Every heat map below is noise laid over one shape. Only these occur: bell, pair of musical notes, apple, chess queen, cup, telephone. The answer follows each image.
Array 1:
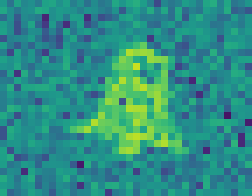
bell
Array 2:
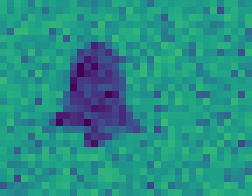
bell
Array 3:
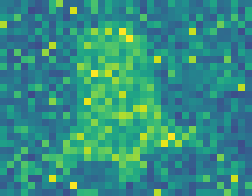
bell
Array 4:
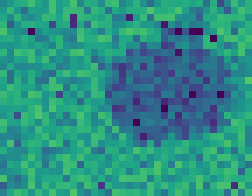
apple
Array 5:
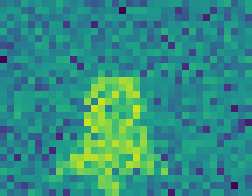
bell
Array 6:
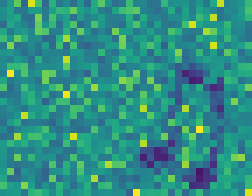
pair of musical notes
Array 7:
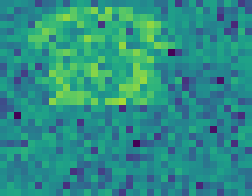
telephone
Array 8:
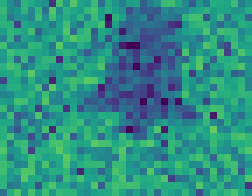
bell
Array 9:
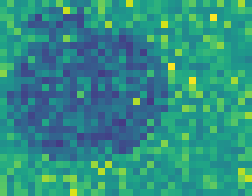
apple
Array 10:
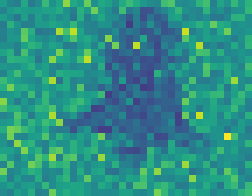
bell
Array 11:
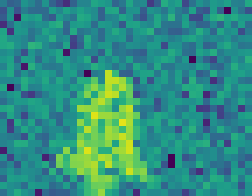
bell
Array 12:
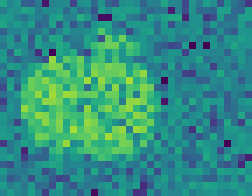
apple
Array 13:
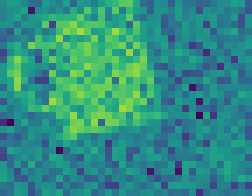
cup
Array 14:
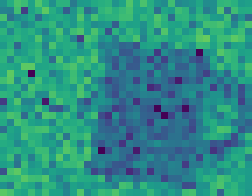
cup
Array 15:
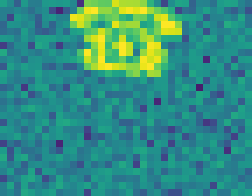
telephone
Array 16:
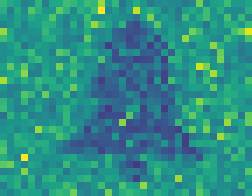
bell
